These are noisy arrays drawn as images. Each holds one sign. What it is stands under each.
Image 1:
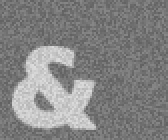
light ampersand
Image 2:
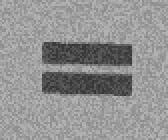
dark equals sign
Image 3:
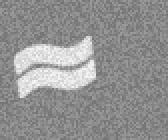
light approximately sign
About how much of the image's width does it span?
half
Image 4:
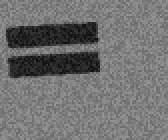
dark equals sign
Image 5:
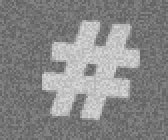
light hash sign
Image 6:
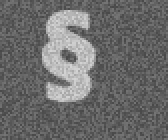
light section sign
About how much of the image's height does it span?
two thirds
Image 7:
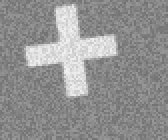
light plus sign
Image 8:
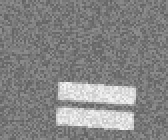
light equals sign
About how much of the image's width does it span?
half
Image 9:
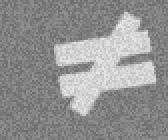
light not-equal sign
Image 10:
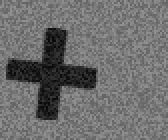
dark plus sign
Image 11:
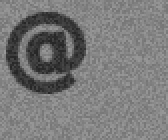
dark at sign
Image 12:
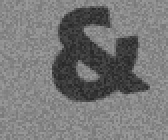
dark ampersand
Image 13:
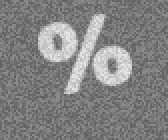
light percent sign
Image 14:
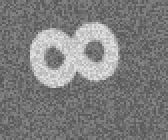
light infinity sign
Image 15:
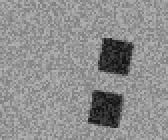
dark colon
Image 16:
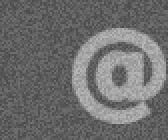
light at sign
